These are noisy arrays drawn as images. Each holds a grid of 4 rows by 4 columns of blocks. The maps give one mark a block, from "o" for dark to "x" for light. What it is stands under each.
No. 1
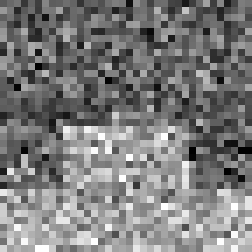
o o o o
o o o o
o x x o
x x x x
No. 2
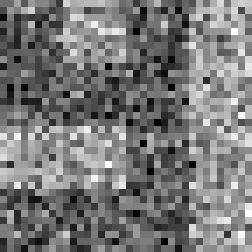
o x o x
o o o x
x x o x
o o o x
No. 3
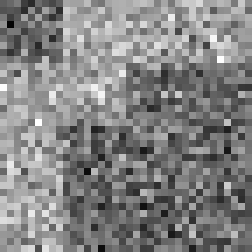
o x x x
x x o o
x o o o
x o o o
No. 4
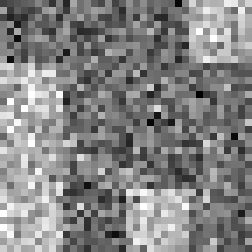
o o o x
x o o o
x o o o
x o x o
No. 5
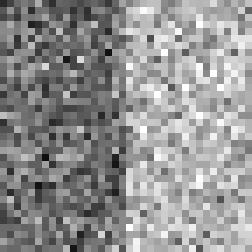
o o x x
o o x x
o o x x
o o x x
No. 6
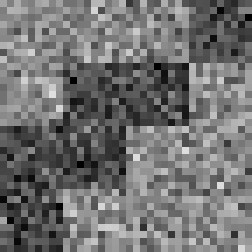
x x x o
x o o x
o o x x
o x x x
